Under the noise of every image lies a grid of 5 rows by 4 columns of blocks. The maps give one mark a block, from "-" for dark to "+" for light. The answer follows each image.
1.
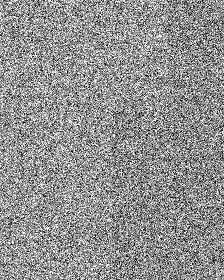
+++-
+++-
++--
++--
++--
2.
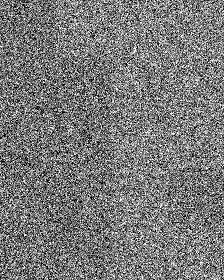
-+++
--++
--++
--+-
--++
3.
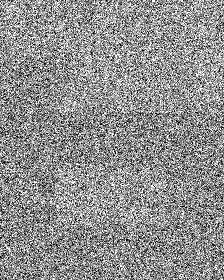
++++
-+++
----
-++-
----
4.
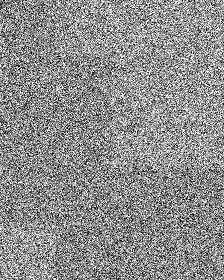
-+++
--++
--++
----
+---
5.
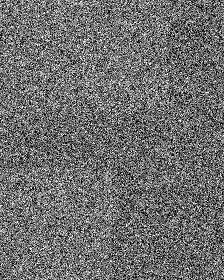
+++-
+++-
----
++--
++--
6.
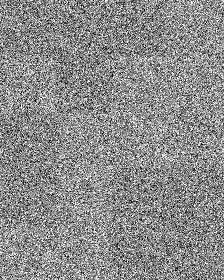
---+
+-++
-+++
-+--
++--
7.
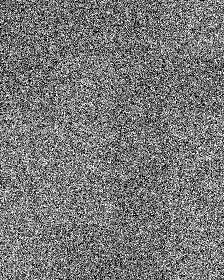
---+
-+--
++-+
++-+
+--+
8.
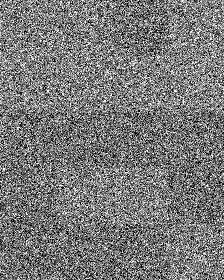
++-+
++++
----
-++-
---+
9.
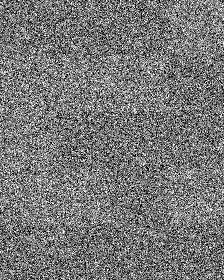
---+
+++-
+---
++-+
----
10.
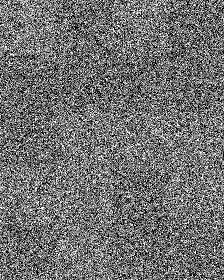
+-+-
----
-+++
++-+
-+--
